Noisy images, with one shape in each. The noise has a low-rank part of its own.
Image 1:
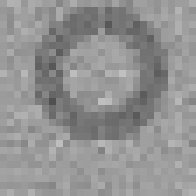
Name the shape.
ring
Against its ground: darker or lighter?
darker
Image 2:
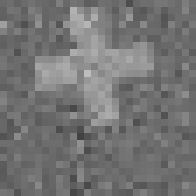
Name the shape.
cross
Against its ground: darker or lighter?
lighter
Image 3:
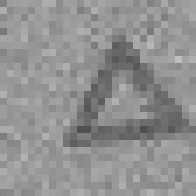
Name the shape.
triangle frame
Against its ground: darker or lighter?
darker
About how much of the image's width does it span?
two thirds
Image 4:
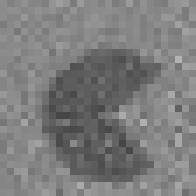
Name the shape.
disc with a wedge cut out
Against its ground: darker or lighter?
darker
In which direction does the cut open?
right
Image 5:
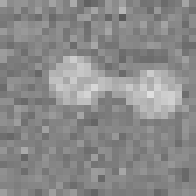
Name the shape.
dumbbell
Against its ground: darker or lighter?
lighter
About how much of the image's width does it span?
two thirds
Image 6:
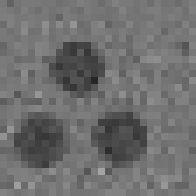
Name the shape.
three dots
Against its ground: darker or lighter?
darker
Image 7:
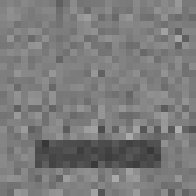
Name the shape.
bar
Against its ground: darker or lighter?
darker
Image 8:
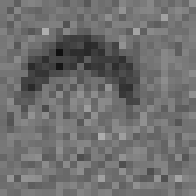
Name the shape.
crescent
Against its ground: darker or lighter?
darker
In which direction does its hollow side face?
down
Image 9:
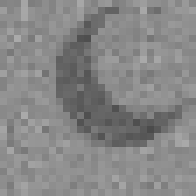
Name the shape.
crescent
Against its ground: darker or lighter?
darker
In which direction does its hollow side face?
up and right
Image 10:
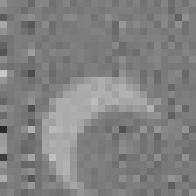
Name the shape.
crescent
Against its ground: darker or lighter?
lighter
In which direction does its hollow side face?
down and right
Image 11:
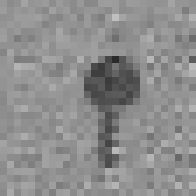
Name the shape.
lollipop
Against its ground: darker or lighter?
darker
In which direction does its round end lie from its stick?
up
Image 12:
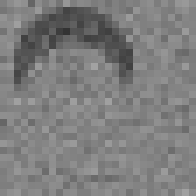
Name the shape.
crescent
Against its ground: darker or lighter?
darker
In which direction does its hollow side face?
down
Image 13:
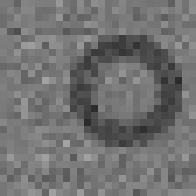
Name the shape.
ring
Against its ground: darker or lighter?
darker
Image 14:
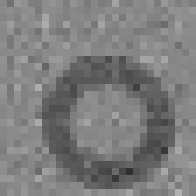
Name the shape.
ring
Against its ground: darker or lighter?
darker
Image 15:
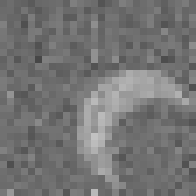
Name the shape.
crescent
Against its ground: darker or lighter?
lighter
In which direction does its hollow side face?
down and right
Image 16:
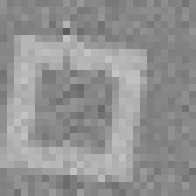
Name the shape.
square frame
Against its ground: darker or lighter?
lighter
